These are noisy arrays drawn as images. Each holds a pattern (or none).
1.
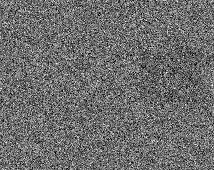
one block
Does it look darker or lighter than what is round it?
darker
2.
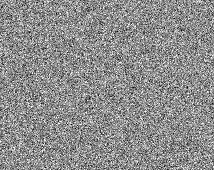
only noise
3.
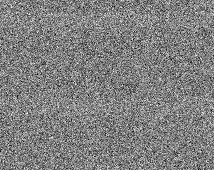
bands of rows
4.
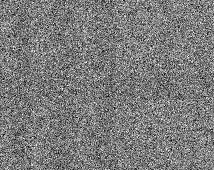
bands of rows crossing bands of columns
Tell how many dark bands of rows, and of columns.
1 and 3
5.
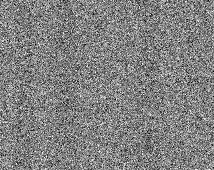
bands of columns
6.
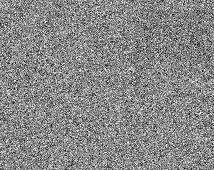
one block
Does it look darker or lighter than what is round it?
darker
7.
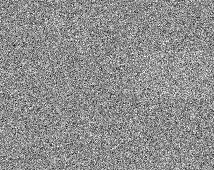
one block
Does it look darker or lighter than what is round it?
lighter
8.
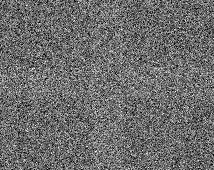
bands of rows crossing bands of columns
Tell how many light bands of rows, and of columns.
1 and 1
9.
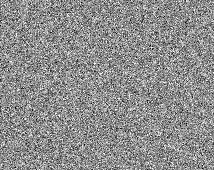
only noise
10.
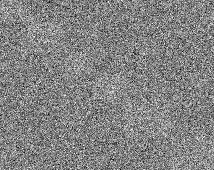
blocks along the diagonal
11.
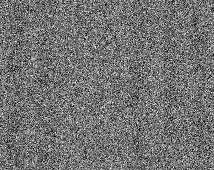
bands of columns
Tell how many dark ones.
5
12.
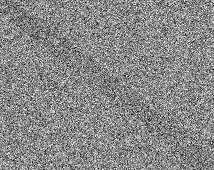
a diagonal band
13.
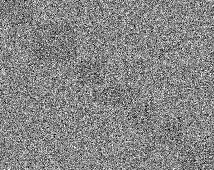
blocks along the diagonal
